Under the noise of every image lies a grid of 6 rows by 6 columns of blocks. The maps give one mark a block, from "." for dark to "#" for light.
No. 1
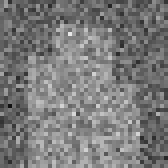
. . . . . .
. . # # . .
. # # # . .
. # # # # .
. # # # # .
. # # # # .
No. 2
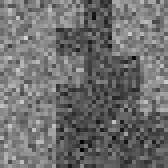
# # # . # #
# # . . # #
# # # . . #
# # . . . #
# # . . . .
# # . . . .
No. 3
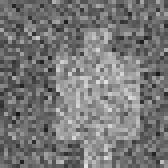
. . . . . .
. . . # . .
. . # # # .
. . # # # .
. . # # # .
. . . # . .
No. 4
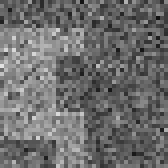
. . . . . .
# # # . . .
# # . . . .
# # . . . .
# # # . . .
. . # . . .
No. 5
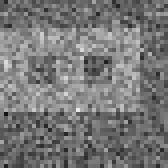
. . . . . .
# # # # # .
# . # . # .
# # # # # .
. . . . . .
. . . . . .
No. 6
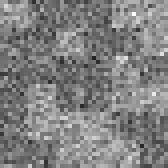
# . . . # #
. . # . . #
. . . . # .
. # . . # #
. # # # . .
. . # # # .
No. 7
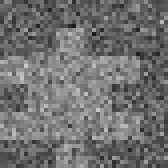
. . . . . .
. . # . . .
# # # # # .
. # # # . .
# # # # # .
. . # . . .
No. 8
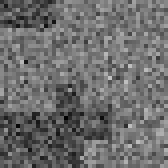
. . # # # #
# # # # # #
# # # # # #
# # . # # #
. . . . # #
. . . # # #
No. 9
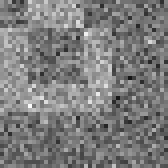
. # # . . .
# . . # . .
# . . # . .
# # # # . .
. . . . . .
. . . . . .
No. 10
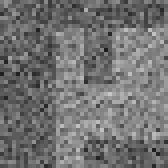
. . . . . .
. . # . # #
. . # . # #
. . # # # #
. . # # # #
. . # . . .
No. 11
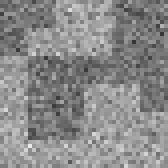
. . # # . .
. # # # . .
# . . . . .
# . . # # .
# . . # # #
# # # # # #
